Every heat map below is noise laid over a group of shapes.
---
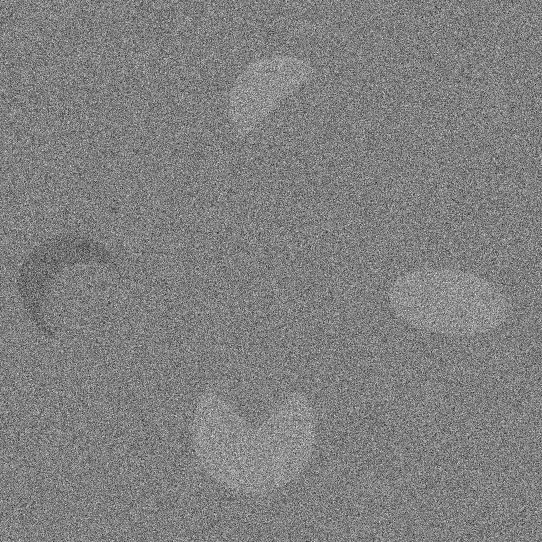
top middle: light half disc; middle left: dark crescent; middle right: light ellipse; bottom middle: light disc with a wedge cut out
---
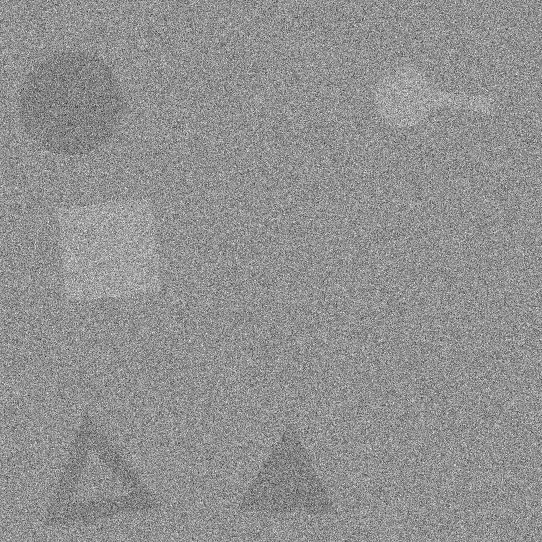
top left: dark disc; top right: light lollipop; middle left: light square; bottom left: dark triangle frame; bottom middle: dark triangle
